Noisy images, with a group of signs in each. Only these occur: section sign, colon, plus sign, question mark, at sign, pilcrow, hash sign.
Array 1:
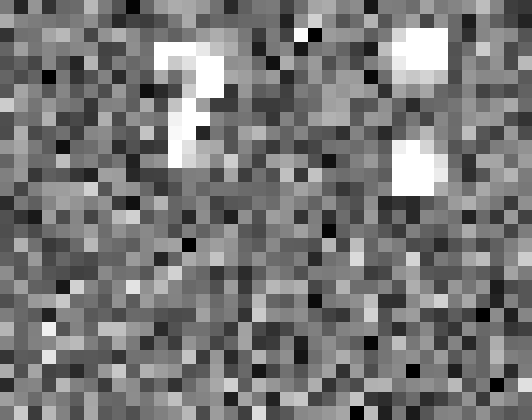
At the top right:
colon
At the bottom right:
nothing
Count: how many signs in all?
2
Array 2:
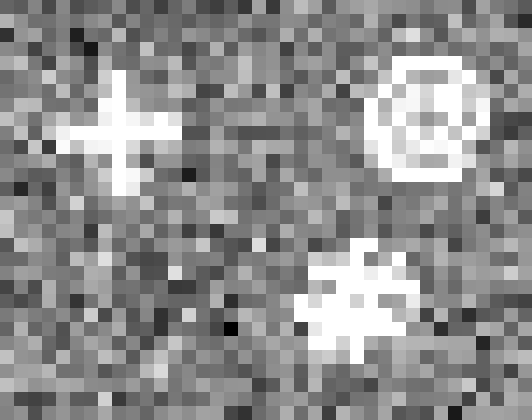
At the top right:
at sign
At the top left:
plus sign
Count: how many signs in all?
3
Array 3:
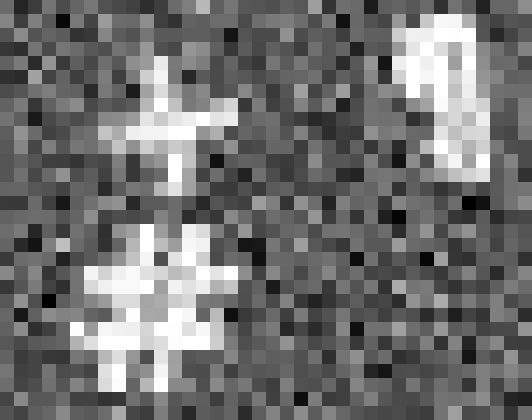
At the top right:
pilcrow
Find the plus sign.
top left
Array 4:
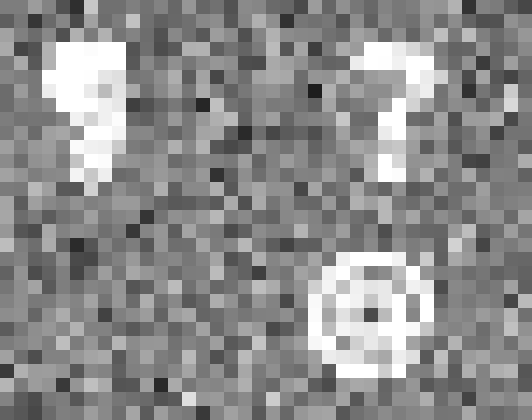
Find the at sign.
bottom right
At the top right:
question mark
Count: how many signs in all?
3
